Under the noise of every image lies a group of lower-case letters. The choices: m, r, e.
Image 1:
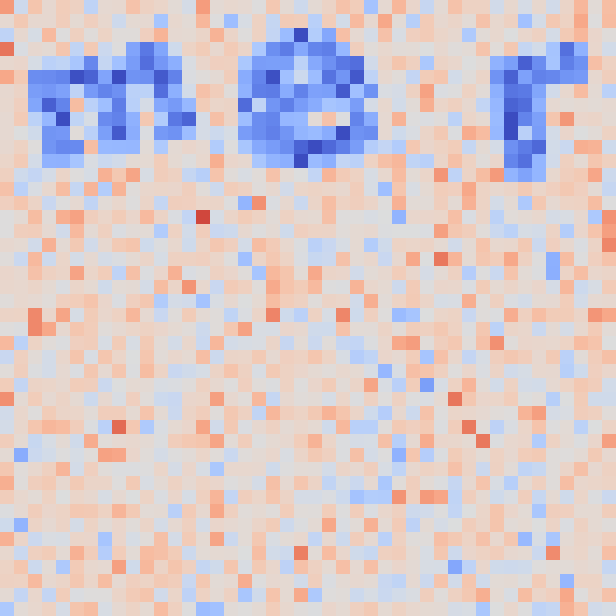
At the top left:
m
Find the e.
top middle
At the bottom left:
nothing
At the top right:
r
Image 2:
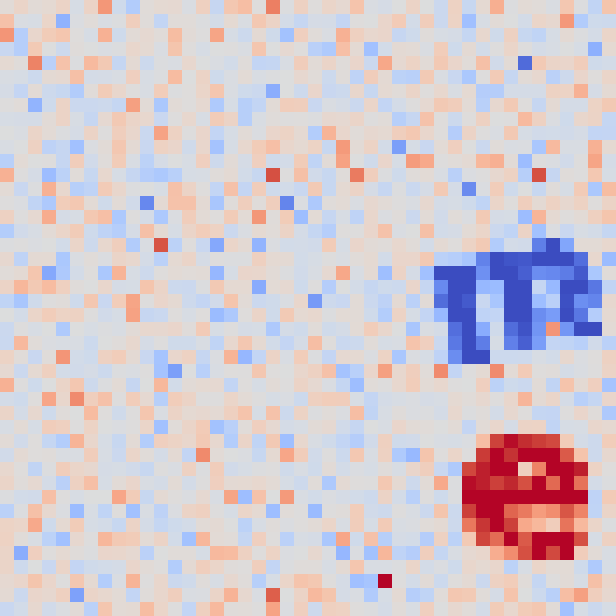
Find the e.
bottom right
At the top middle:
nothing
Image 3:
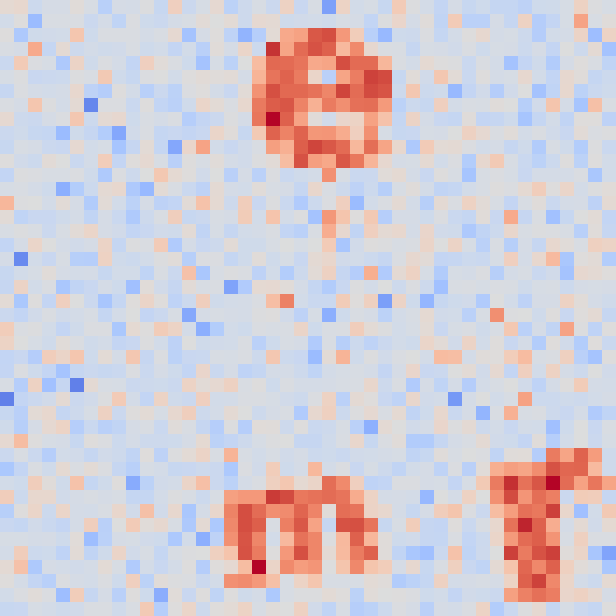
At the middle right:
nothing
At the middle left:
nothing
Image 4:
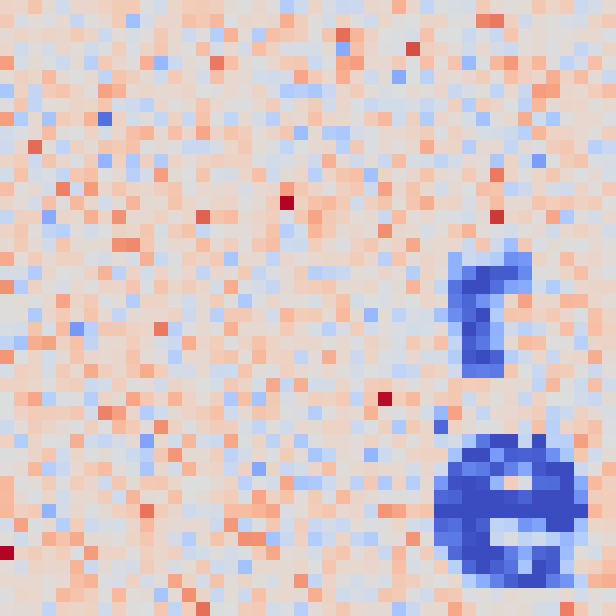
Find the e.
bottom right
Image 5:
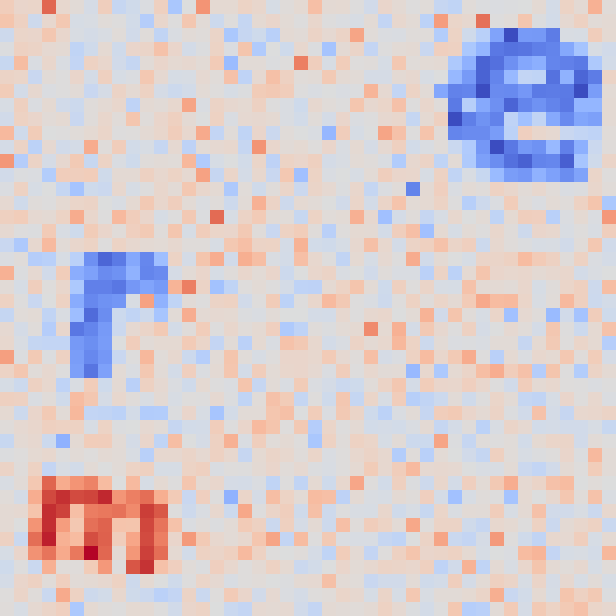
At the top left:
nothing
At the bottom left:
m
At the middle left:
r
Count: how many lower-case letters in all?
3
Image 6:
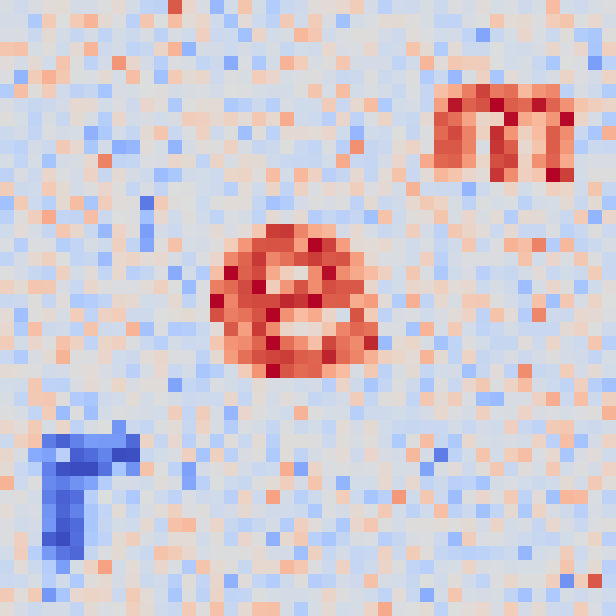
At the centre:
e
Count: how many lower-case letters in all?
3
